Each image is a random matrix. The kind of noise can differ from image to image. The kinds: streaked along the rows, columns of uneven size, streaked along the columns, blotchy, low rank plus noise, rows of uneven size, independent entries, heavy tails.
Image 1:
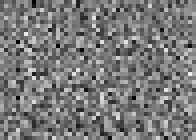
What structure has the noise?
low rank plus noise
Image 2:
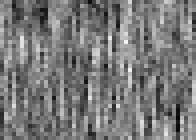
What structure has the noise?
streaked along the columns
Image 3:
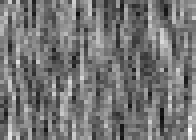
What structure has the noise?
streaked along the columns
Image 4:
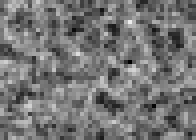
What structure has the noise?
blotchy
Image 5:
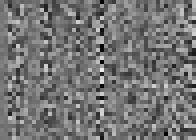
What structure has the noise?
columns of uneven size
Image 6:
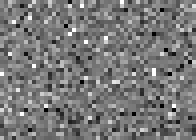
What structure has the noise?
heavy tails
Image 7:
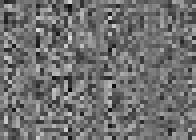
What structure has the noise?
columns of uneven size
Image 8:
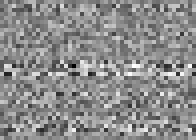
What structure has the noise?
rows of uneven size
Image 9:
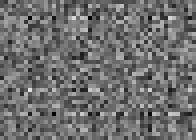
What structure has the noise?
low rank plus noise
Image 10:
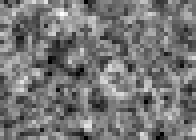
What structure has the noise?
blotchy
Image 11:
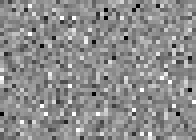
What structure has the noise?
heavy tails
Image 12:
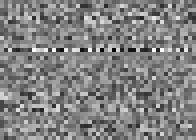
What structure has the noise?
rows of uneven size
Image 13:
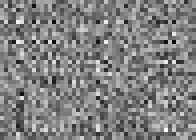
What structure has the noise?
low rank plus noise
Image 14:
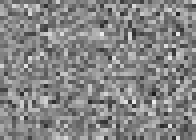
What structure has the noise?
low rank plus noise
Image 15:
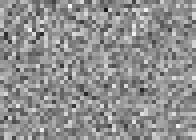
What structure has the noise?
independent entries
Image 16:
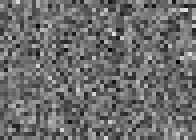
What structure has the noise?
independent entries
